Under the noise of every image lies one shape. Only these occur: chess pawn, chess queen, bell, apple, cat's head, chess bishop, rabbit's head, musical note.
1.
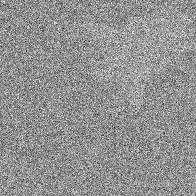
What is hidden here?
light bell
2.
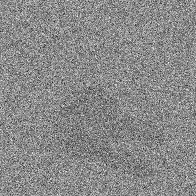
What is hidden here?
dark rabbit's head
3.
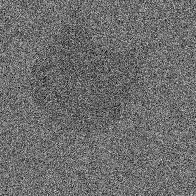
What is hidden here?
dark cat's head
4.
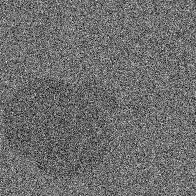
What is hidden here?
dark apple
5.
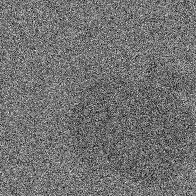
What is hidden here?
dark apple
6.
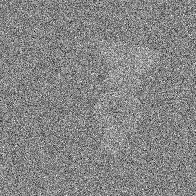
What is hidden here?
light chess bishop
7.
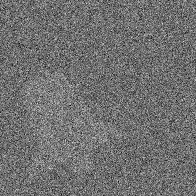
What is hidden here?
light bell
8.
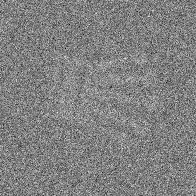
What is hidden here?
light chess queen
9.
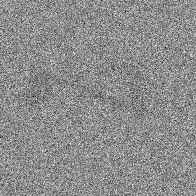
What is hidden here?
dark musical note
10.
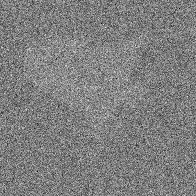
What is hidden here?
light bell
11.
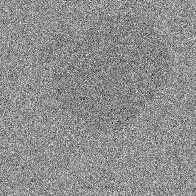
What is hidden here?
dark apple
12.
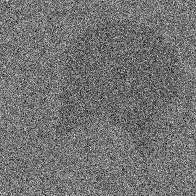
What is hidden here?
dark cat's head
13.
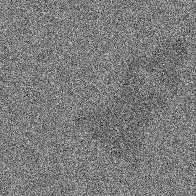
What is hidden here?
dark chess bishop
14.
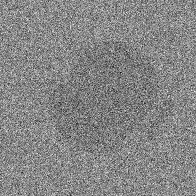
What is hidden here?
dark apple
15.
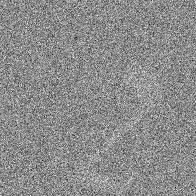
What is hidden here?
light musical note
